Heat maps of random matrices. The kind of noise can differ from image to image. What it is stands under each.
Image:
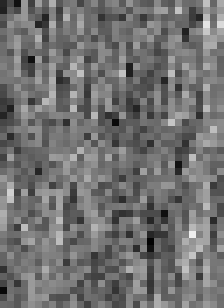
streaked along the columns
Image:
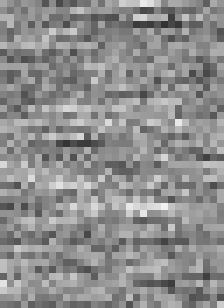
streaked along the rows
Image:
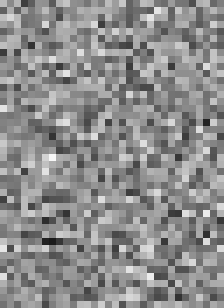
low rank plus noise
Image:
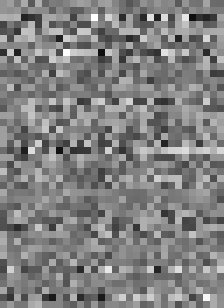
rows of uneven size
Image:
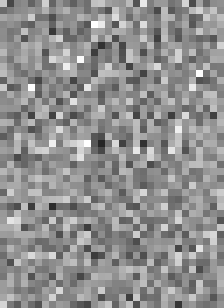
low rank plus noise
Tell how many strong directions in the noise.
one
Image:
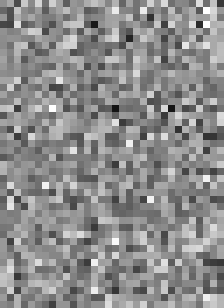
low rank plus noise
